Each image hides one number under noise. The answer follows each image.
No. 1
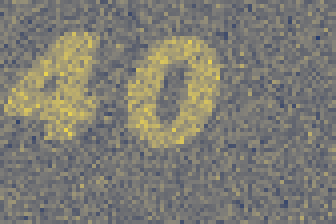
40
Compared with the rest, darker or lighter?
lighter
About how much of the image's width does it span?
two thirds
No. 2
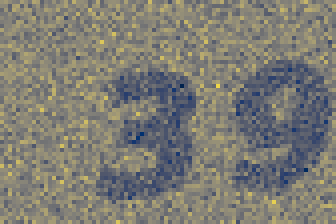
39
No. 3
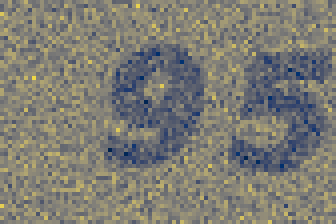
95
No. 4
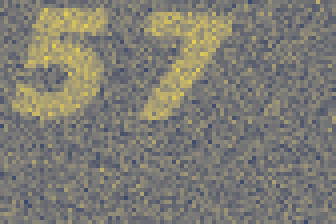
57
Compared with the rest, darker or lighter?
lighter
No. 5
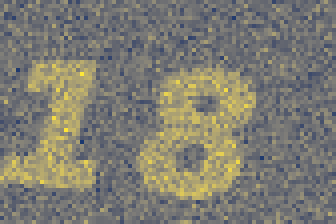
18
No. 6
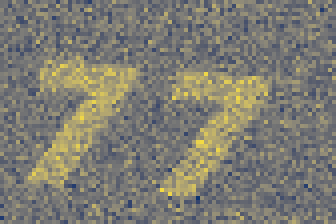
77
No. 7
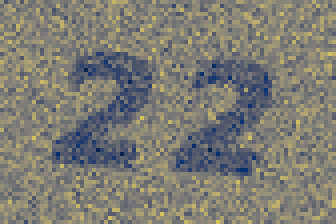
22
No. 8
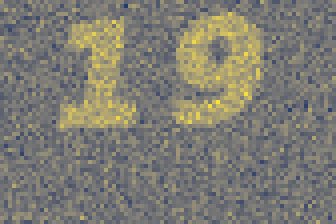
19
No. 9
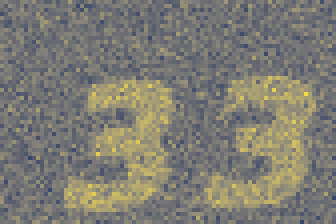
33
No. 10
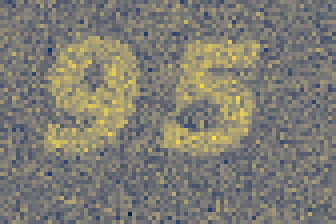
95
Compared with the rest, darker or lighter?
lighter
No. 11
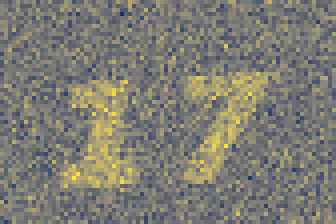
17
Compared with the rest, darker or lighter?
lighter
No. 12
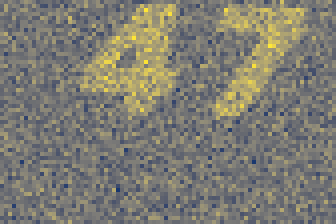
47
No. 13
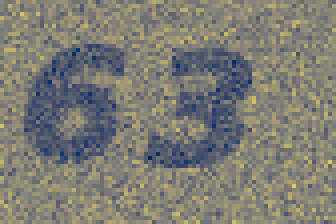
63
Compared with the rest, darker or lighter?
darker
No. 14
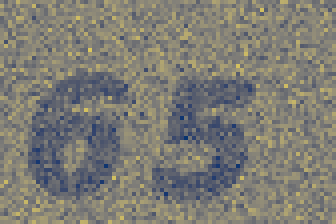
65
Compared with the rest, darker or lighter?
darker
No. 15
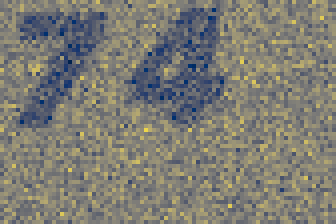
74
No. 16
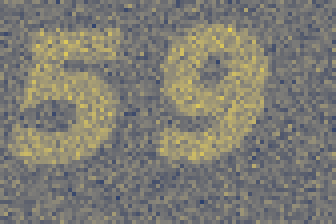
59
